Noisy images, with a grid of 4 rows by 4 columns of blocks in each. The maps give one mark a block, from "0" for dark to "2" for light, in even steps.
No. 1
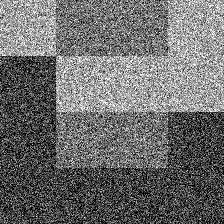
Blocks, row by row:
2 1 1 2
0 2 2 2
0 1 1 0
0 0 0 0
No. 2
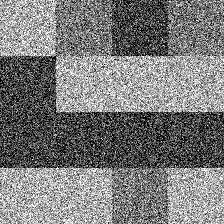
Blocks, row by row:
2 1 0 1
0 2 2 2
0 0 0 0
2 2 1 2
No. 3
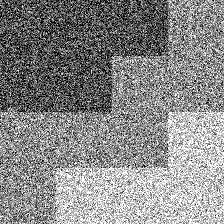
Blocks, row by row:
0 0 0 1
0 0 1 1
1 1 1 2
1 2 2 2
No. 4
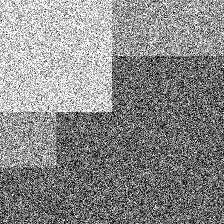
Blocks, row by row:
2 2 1 1
2 2 0 0
1 0 0 0
0 0 0 0
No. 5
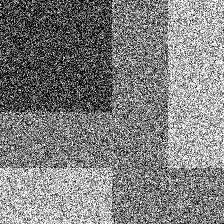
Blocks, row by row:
0 0 1 2
0 0 1 2
1 1 1 2
2 2 1 1
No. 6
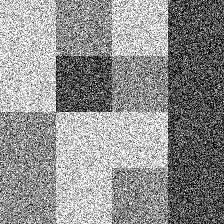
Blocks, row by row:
2 1 2 0
2 0 1 0
1 2 2 0
1 2 1 0
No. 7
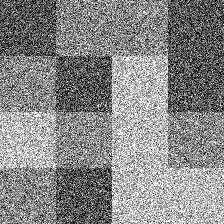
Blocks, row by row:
0 1 1 0
1 0 2 0
2 1 2 1
1 0 2 2
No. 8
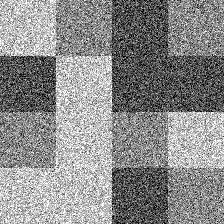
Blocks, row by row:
2 1 0 1
0 2 0 0
1 2 1 2
2 2 0 1
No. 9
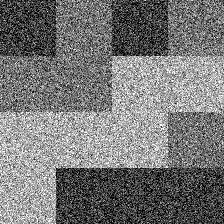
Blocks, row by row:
0 1 0 1
1 1 2 2
2 2 2 1
2 0 0 0
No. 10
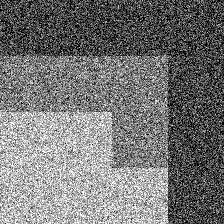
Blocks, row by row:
0 0 0 0
1 1 1 0
2 2 1 0
2 2 2 0
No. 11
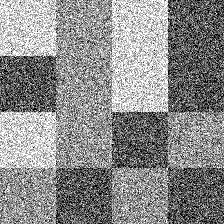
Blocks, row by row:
2 1 2 0
0 1 2 0
2 1 0 1
1 0 1 0
